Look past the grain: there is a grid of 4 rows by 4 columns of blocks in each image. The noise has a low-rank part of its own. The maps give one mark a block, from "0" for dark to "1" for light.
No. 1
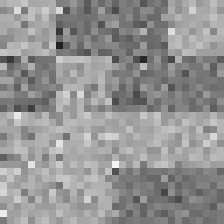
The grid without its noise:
1 0 0 1
0 1 0 0
1 1 1 1
1 1 0 0
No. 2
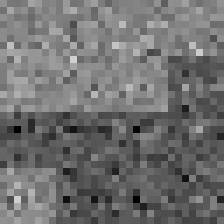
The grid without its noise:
1 1 1 1
1 1 1 0
0 0 0 0
1 0 0 0
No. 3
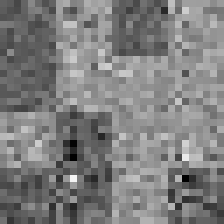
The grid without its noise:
0 1 0 1
0 1 1 1
1 0 1 1
0 0 1 0
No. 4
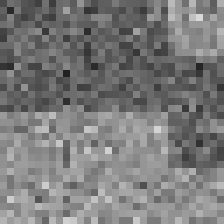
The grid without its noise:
0 0 0 1
0 0 0 0
1 1 1 0
1 1 1 1
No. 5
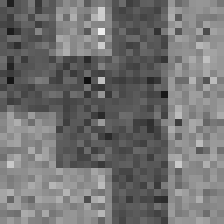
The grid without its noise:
0 1 0 1
0 0 0 1
1 0 0 1
1 1 0 1
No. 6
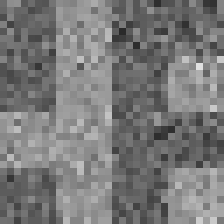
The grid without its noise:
0 1 0 0
0 1 0 1
1 1 0 0
0 1 0 1
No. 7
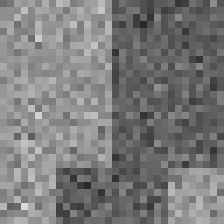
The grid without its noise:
1 1 0 0
1 1 0 0
1 1 0 0
1 0 0 1
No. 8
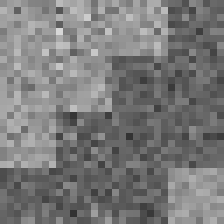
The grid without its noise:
1 1 1 0
1 1 0 0
1 0 0 0
0 0 0 1
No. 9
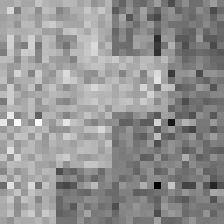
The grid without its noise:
1 1 0 0
1 1 1 0
1 1 0 0
1 0 0 0
